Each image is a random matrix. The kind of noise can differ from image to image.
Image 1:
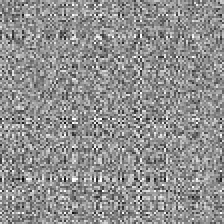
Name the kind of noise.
low rank plus noise
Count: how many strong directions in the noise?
two
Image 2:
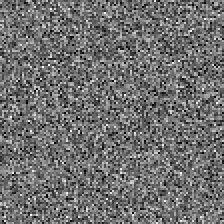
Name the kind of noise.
independent entries
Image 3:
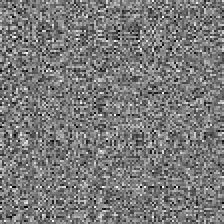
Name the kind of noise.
low rank plus noise
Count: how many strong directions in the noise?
five to eight
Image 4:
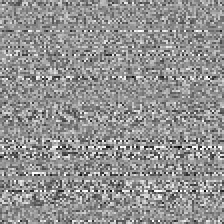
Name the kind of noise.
rows of uneven size
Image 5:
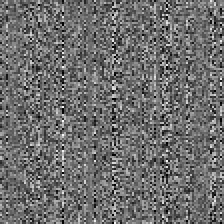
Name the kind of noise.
columns of uneven size
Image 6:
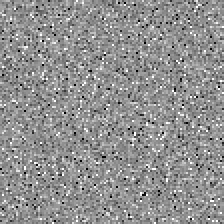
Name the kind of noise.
heavy tails
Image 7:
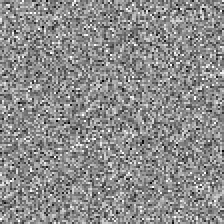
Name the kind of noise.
independent entries
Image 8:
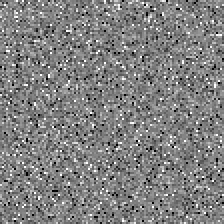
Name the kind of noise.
heavy tails
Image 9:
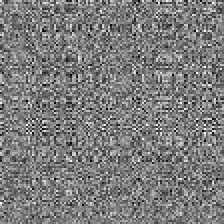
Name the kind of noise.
low rank plus noise
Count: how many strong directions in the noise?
two
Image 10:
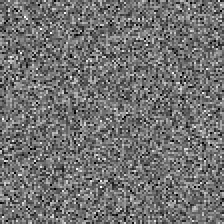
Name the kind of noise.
independent entries
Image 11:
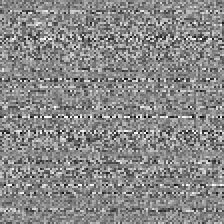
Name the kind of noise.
rows of uneven size
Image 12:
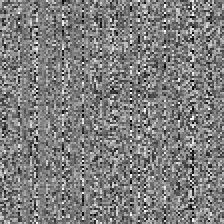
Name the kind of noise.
columns of uneven size
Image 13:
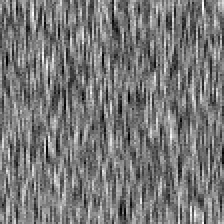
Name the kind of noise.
streaked along the columns
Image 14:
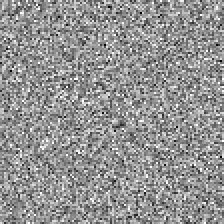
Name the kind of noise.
independent entries
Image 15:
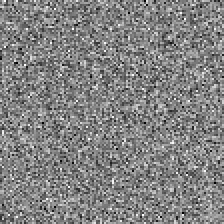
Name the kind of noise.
independent entries
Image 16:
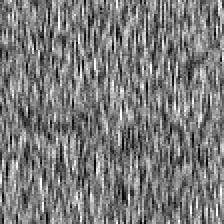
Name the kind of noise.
streaked along the columns
